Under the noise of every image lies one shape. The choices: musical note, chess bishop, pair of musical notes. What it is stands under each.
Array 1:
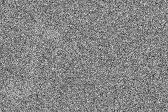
light musical note
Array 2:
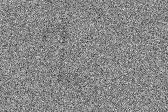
dark musical note
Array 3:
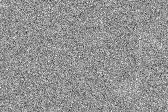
light musical note
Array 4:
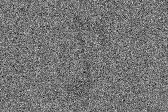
dark musical note
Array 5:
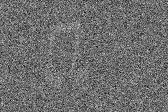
light pair of musical notes
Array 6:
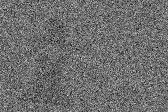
dark chess bishop
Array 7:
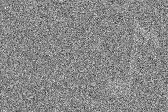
light musical note
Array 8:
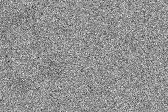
dark pair of musical notes
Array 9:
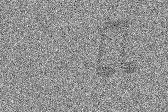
dark pair of musical notes
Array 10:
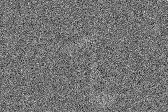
light musical note
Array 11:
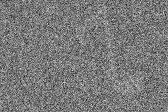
light musical note
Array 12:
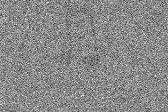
dark pair of musical notes
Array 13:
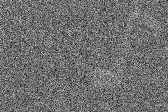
light musical note
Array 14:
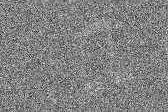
light pair of musical notes
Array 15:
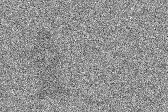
dark chess bishop
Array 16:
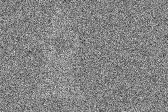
light chess bishop
